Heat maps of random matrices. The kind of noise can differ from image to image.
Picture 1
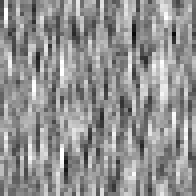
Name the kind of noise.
streaked along the columns
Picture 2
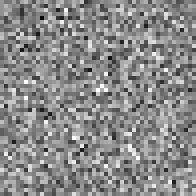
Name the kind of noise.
independent entries
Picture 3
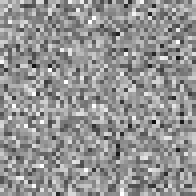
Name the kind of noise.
independent entries
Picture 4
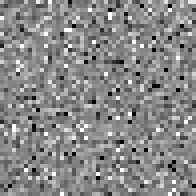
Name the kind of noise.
heavy tails
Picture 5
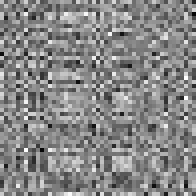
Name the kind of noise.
low rank plus noise
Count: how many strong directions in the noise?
one
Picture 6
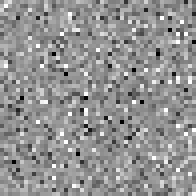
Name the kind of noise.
heavy tails
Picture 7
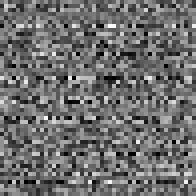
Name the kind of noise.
rows of uneven size
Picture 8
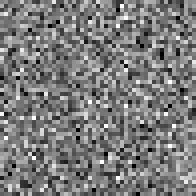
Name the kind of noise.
independent entries
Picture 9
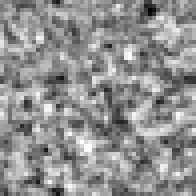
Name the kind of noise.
blotchy
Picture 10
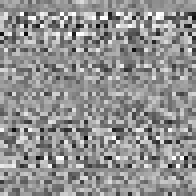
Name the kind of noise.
rows of uneven size
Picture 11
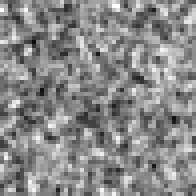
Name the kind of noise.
blotchy
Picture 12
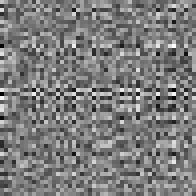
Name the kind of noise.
low rank plus noise
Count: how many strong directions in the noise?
one
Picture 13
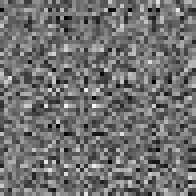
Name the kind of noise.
low rank plus noise
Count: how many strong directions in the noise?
three or four
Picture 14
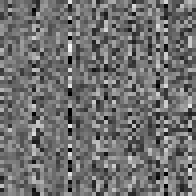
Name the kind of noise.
columns of uneven size
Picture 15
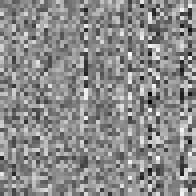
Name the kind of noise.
columns of uneven size
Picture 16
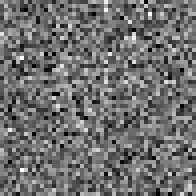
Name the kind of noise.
independent entries
